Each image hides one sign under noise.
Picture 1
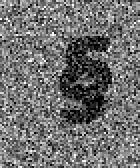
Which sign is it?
section sign
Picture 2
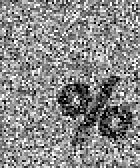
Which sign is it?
percent sign
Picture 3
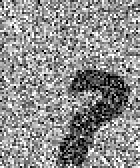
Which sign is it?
question mark
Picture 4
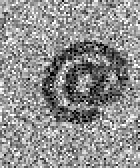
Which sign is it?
at sign
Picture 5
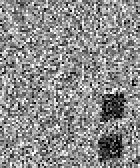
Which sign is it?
colon
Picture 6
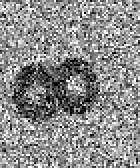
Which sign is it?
infinity sign
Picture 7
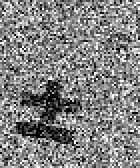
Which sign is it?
plus-minus sign
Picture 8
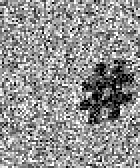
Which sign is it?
hash sign
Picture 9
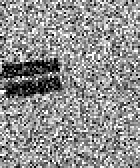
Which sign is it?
equals sign
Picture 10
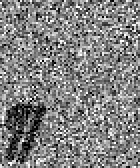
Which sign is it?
pilcrow
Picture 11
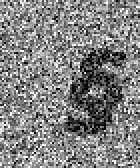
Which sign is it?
section sign
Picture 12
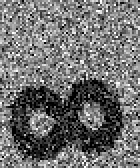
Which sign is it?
infinity sign
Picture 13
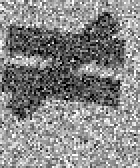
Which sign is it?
not-equal sign
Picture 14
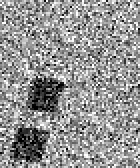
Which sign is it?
colon
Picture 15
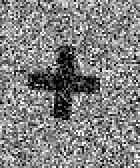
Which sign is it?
plus sign
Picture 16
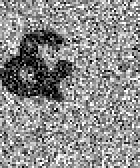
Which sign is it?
ampersand
